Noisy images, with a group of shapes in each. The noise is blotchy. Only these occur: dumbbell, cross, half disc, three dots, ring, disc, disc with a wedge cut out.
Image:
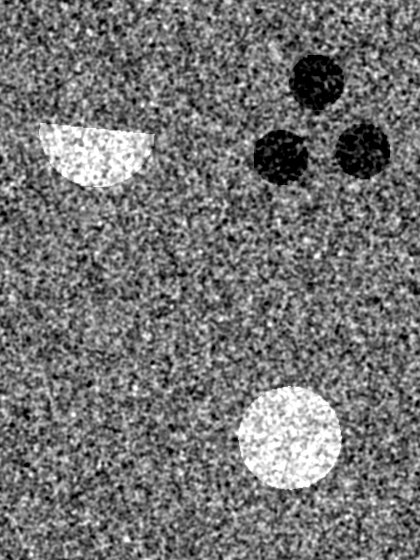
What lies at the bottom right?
disc
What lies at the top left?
half disc
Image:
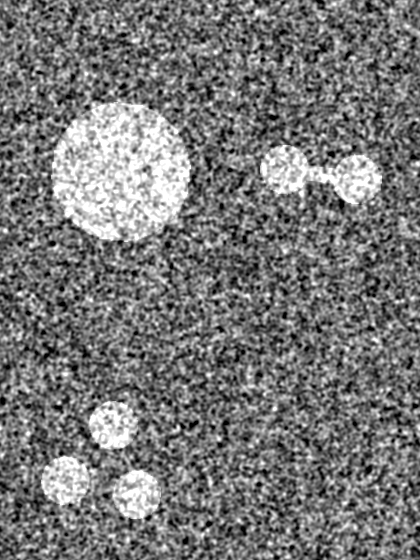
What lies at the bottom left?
three dots
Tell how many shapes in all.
3
